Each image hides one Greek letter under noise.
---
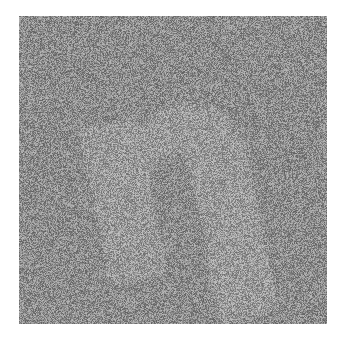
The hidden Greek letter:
eta
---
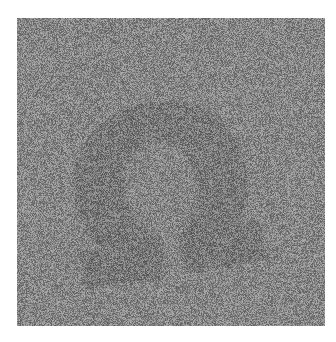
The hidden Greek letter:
omega
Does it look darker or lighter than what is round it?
darker
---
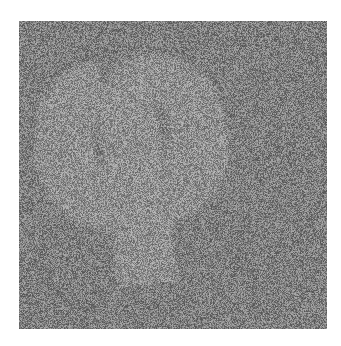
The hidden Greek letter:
phi
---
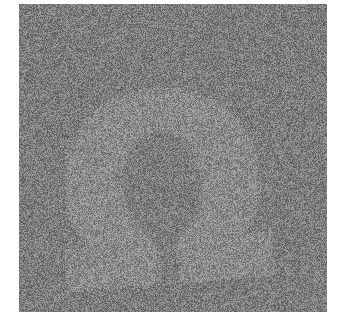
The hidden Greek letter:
omega
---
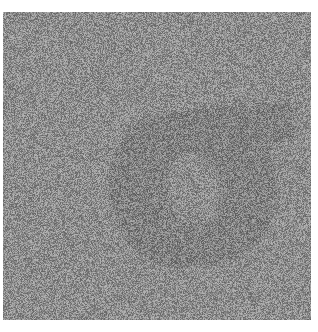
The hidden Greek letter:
sigma
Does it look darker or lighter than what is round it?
darker
